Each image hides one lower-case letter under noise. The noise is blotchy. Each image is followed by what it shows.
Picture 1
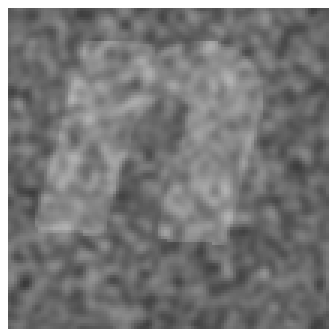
n
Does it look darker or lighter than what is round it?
lighter
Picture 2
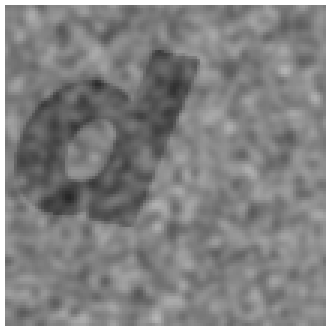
d
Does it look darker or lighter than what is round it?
darker
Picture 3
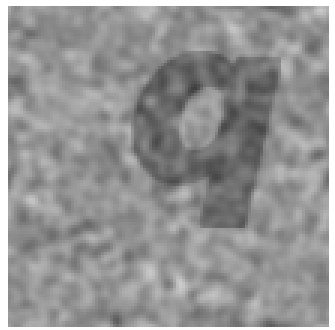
q
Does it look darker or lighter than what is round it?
darker
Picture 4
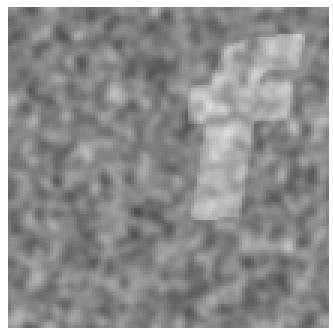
f
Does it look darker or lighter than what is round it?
lighter
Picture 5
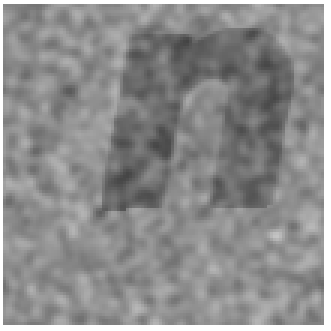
n
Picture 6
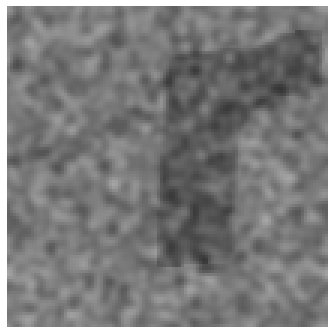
r
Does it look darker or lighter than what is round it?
darker
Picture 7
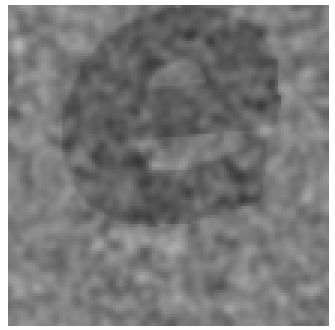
e
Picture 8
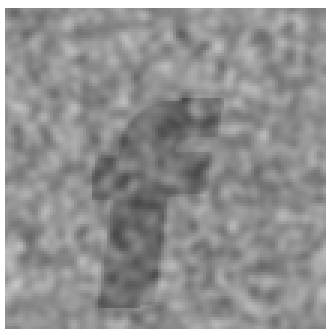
f
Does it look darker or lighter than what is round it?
darker
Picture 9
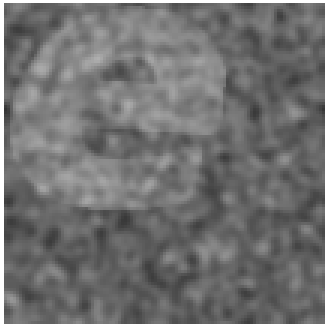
e
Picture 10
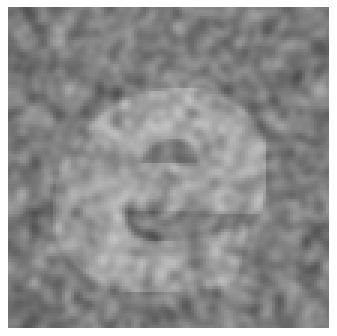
e
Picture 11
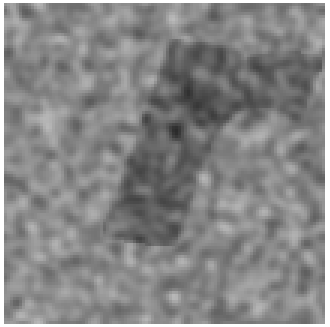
r
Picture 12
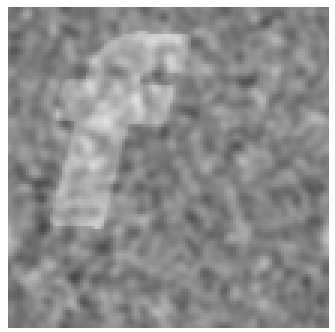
f
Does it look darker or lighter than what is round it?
lighter
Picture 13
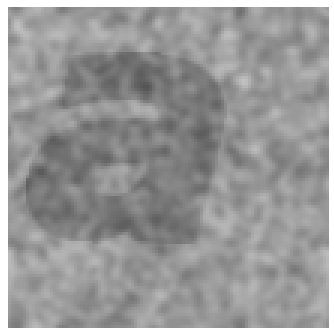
a
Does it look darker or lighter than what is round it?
darker
